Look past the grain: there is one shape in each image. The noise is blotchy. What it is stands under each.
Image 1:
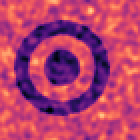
bullseye
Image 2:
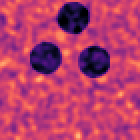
three dots
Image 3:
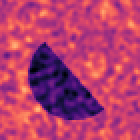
half disc
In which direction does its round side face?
down and left
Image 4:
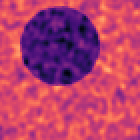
disc
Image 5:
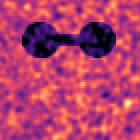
dumbbell
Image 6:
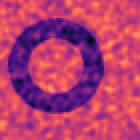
ring
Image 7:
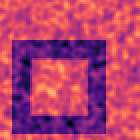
square frame
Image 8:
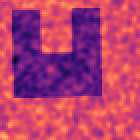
square with a notch
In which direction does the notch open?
up
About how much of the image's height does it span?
two thirds
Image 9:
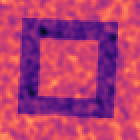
square frame
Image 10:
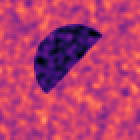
half disc
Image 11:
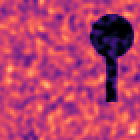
lollipop
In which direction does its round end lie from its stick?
up
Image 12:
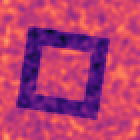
square frame
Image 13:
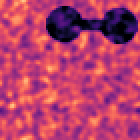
dumbbell
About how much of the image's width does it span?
two thirds
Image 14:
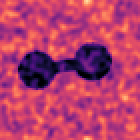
dumbbell
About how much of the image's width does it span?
two thirds
